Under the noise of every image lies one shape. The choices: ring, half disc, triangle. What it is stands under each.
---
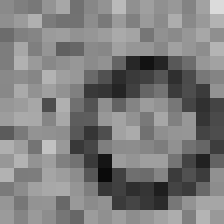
dark ring
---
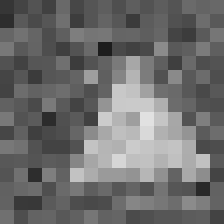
light triangle
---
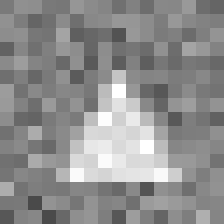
light triangle
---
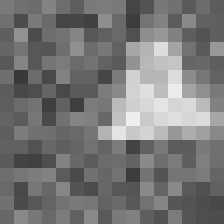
light triangle
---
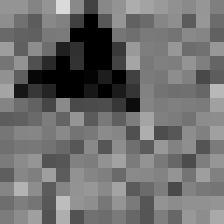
dark triangle
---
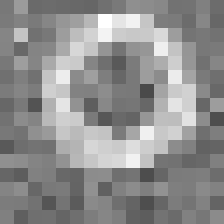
light ring
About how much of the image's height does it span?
two thirds
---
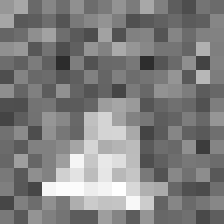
light triangle
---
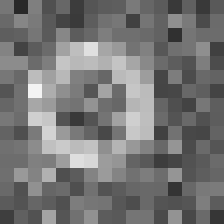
light ring
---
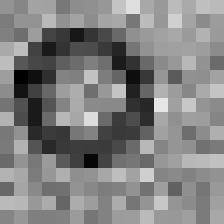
dark ring
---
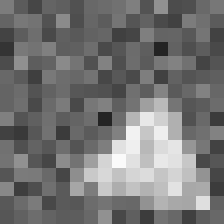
light triangle
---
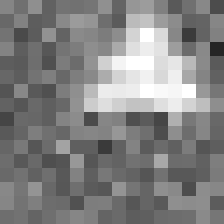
light triangle
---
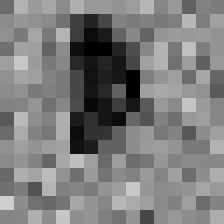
dark half disc
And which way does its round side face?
right
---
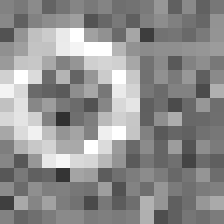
light ring
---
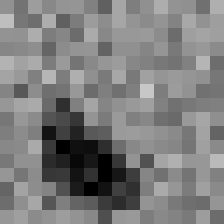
dark half disc
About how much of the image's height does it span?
half
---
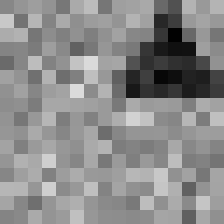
dark triangle
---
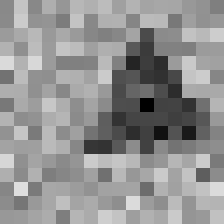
dark triangle
